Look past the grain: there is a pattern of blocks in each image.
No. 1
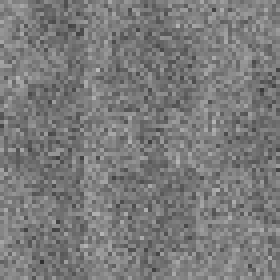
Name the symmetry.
top and bottom mirror each other
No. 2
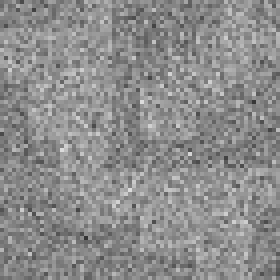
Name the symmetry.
mirrored about the diagonal from the bottom left
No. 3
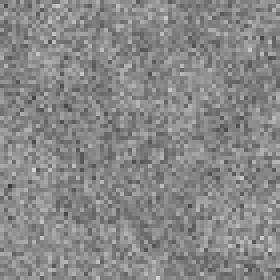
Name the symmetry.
mirrored about the diagonal from the bottom left
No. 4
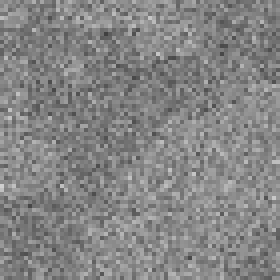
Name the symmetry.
mirrored about the diagonal from the top left
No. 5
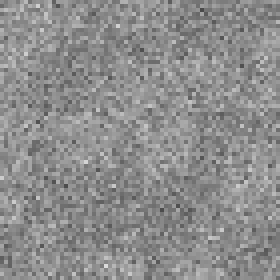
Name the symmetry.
no symmetry
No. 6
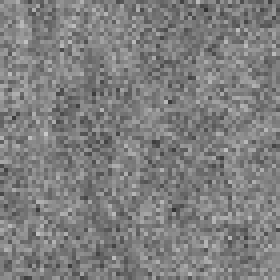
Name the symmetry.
the same after a half turn
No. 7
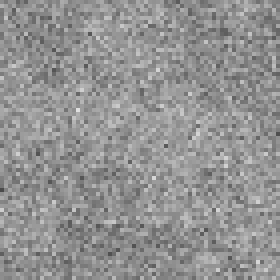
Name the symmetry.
no symmetry
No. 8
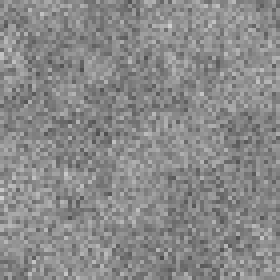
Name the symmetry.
mirrored about the diagonal from the top left
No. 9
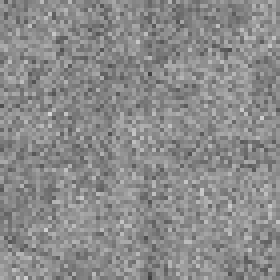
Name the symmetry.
mirrored about the diagonal from the top left
